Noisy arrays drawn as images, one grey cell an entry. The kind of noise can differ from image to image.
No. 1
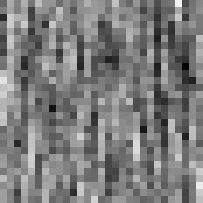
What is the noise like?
streaked along the columns
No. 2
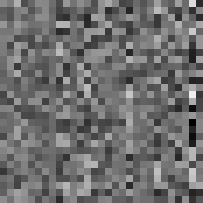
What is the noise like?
columns of uneven size
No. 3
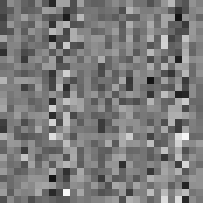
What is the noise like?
columns of uneven size
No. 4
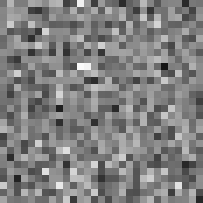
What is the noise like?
independent entries
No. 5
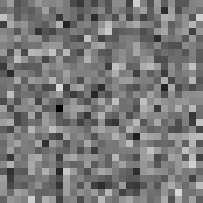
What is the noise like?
low rank plus noise
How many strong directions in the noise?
five to eight
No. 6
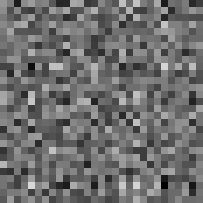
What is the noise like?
low rank plus noise
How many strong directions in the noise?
one
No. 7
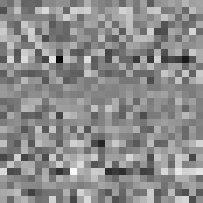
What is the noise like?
rows of uneven size
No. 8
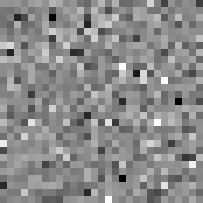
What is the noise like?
heavy tails
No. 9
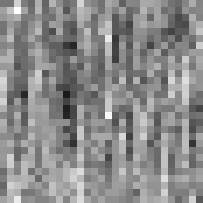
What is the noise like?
streaked along the columns
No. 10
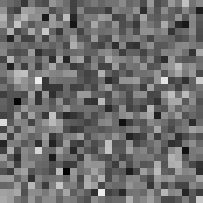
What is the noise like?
independent entries
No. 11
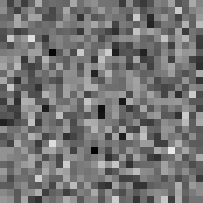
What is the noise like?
independent entries
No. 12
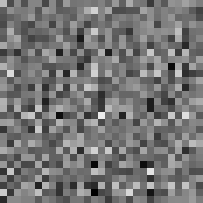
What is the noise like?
low rank plus noise
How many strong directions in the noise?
two
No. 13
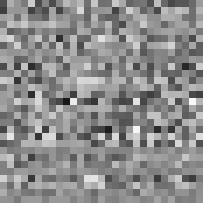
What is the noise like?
rows of uneven size
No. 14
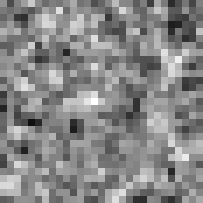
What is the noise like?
blotchy
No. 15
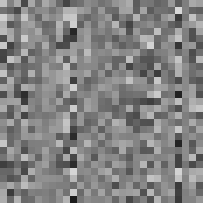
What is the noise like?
columns of uneven size
